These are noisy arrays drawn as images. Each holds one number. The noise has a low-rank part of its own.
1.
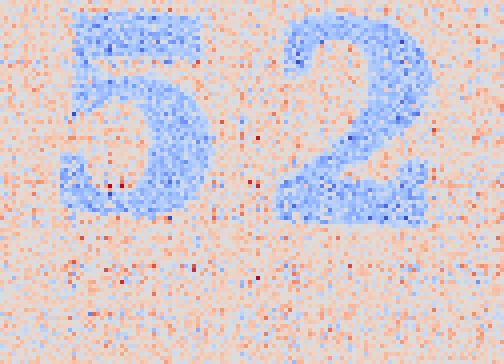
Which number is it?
52
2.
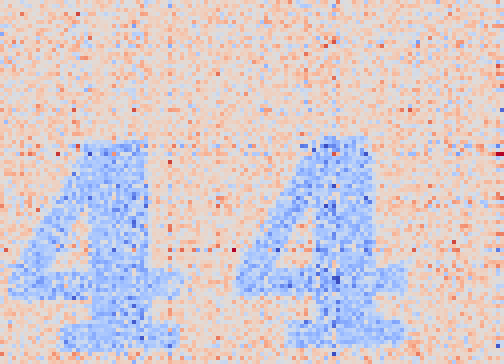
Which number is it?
44
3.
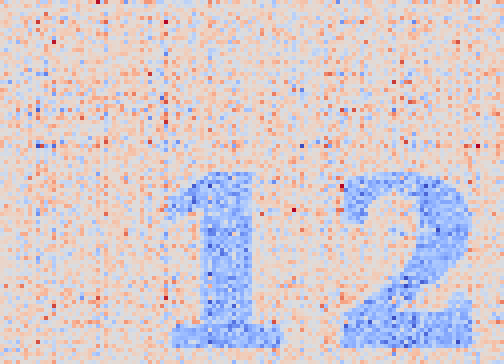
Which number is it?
12
